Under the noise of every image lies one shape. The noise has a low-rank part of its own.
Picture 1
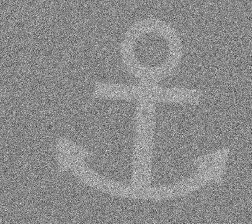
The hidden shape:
anchor
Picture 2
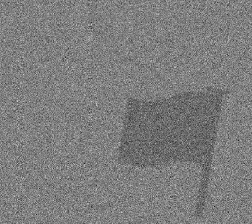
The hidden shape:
flag
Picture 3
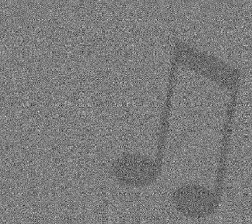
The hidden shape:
pair of musical notes
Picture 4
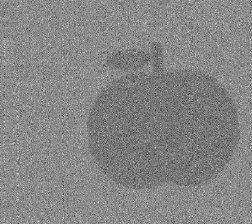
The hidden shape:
apple
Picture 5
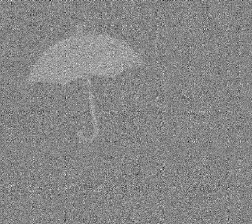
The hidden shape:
umbrella
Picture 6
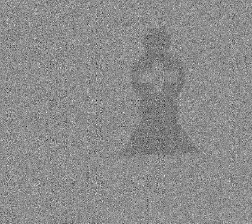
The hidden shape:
chess bishop
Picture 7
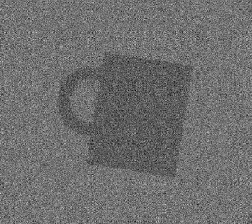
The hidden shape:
cup
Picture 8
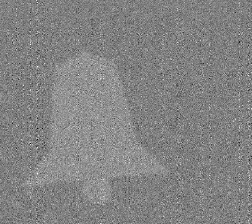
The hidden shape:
bell
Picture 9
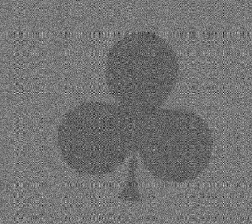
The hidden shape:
club
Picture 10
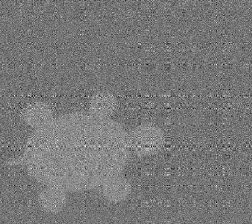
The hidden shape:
turtle
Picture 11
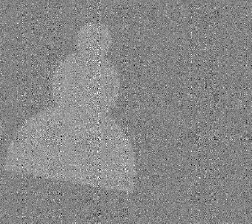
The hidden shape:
chess pawn
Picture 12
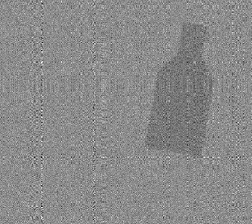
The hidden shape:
bottle
